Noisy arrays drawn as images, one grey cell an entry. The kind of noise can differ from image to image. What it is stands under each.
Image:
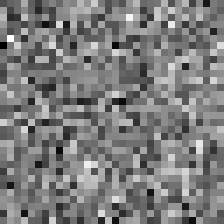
low rank plus noise
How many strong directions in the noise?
five to eight
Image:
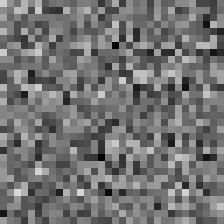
low rank plus noise
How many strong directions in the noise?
three or four
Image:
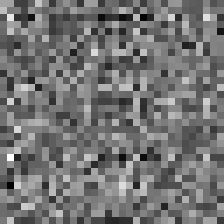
low rank plus noise
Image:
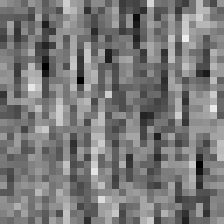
streaked along the columns
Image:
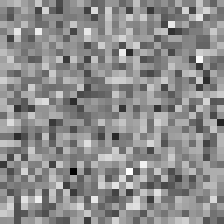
independent entries
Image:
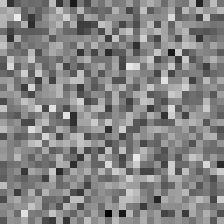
independent entries
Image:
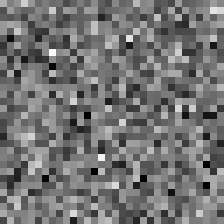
independent entries
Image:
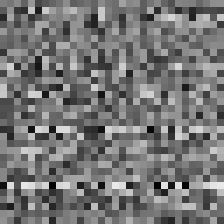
rows of uneven size
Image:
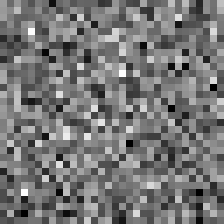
independent entries
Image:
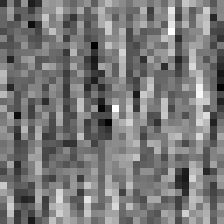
streaked along the columns
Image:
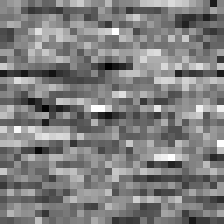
streaked along the rows
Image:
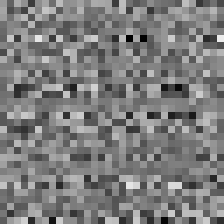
rows of uneven size
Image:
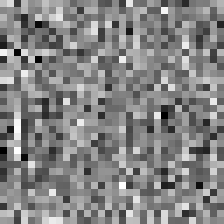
low rank plus noise
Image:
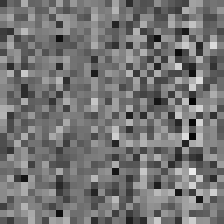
columns of uneven size
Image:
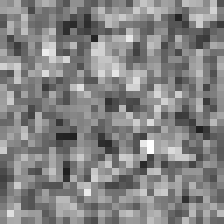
blotchy
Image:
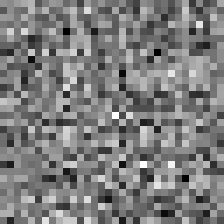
low rank plus noise
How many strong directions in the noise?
two
